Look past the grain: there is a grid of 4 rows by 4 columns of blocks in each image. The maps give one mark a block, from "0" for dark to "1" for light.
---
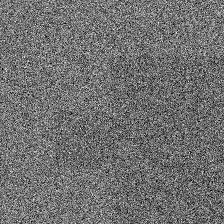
1 1 1 1
1 1 0 0
1 0 0 0
1 1 0 0
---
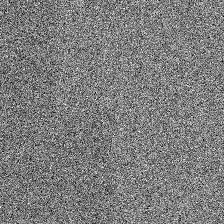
0 1 1 1
0 1 1 1
0 0 1 1
0 0 1 1
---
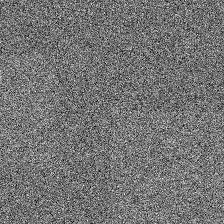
0 0 0 0
1 0 0 0
1 0 1 1
0 0 1 1
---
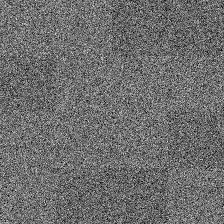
1 1 0 0
0 1 1 1
1 1 1 0
1 0 0 1
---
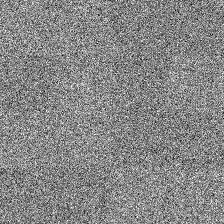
1 1 0 0
0 1 0 1
1 1 0 0
0 0 1 1
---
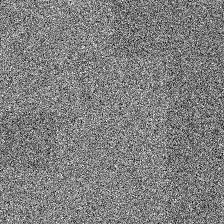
1 1 0 0
1 1 1 0
0 1 1 0
1 1 1 0
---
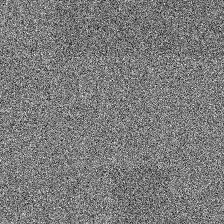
1 0 0 0
1 1 1 1
1 1 1 1
1 1 0 1
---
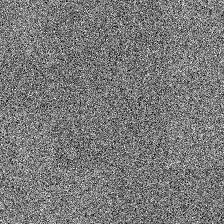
1 0 0 1
0 0 0 1
1 0 0 1
1 1 0 0
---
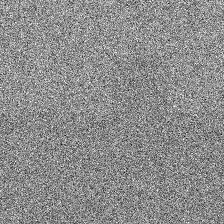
1 1 1 1
1 1 0 1
0 0 0 0
0 0 0 0
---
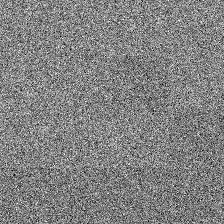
1 1 1 1
1 1 0 1
1 1 1 0
0 0 0 0
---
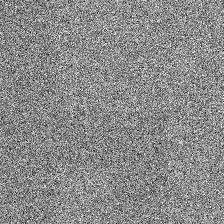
0 1 1 1
0 1 1 1
0 0 0 1
0 1 0 1
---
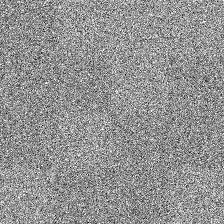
0 1 1 1
0 0 1 0
0 1 0 0
1 0 0 1
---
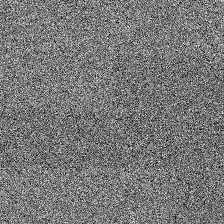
1 1 1 1
1 1 0 0
0 0 0 0
1 1 1 0
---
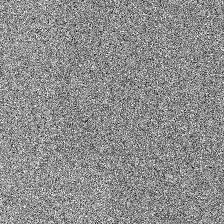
1 0 0 0
1 0 0 0
1 0 0 0
1 1 0 0
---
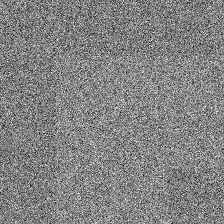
0 0 0 0
0 1 1 1
0 1 1 1
0 1 1 0
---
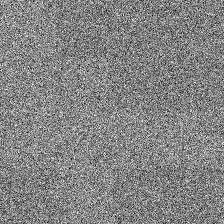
1 0 0 0
1 1 0 0
1 1 1 1
0 1 0 0
